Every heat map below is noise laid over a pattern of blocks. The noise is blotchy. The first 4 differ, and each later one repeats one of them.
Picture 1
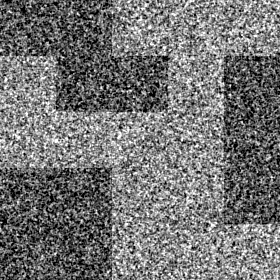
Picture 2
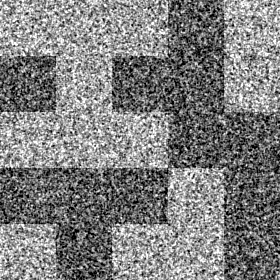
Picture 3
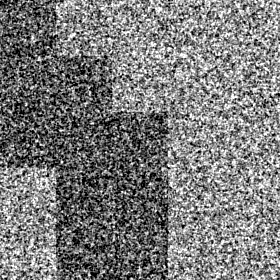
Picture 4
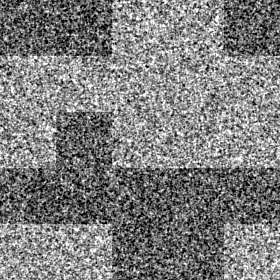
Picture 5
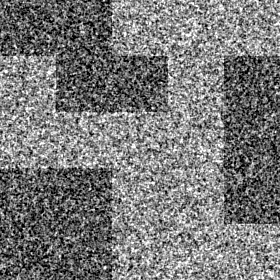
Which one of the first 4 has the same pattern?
1
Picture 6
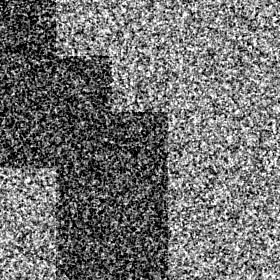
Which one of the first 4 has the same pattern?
3
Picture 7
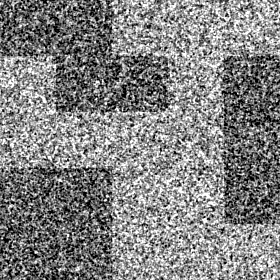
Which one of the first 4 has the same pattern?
1
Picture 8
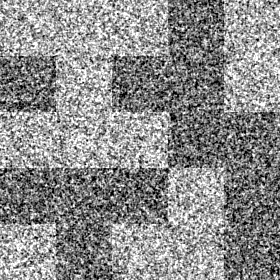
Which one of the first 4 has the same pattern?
2
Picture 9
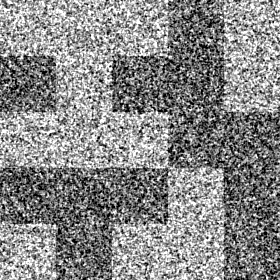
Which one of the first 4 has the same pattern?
2
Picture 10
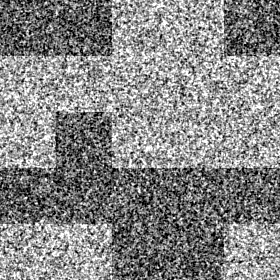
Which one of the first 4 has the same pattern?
4
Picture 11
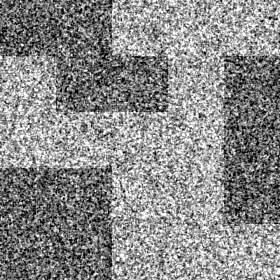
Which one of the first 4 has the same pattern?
1
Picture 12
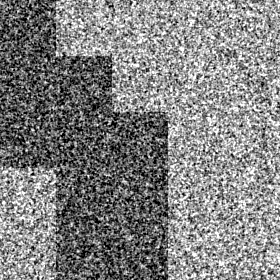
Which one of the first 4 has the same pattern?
3
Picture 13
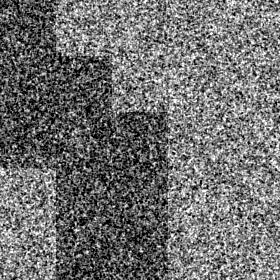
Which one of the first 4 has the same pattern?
3
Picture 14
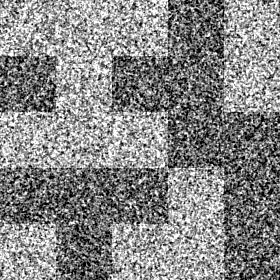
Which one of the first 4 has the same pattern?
2
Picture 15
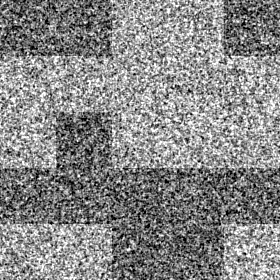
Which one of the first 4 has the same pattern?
4
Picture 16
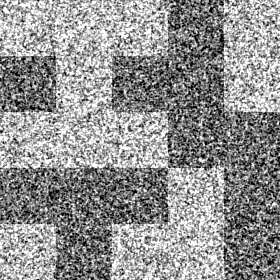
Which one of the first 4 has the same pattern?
2
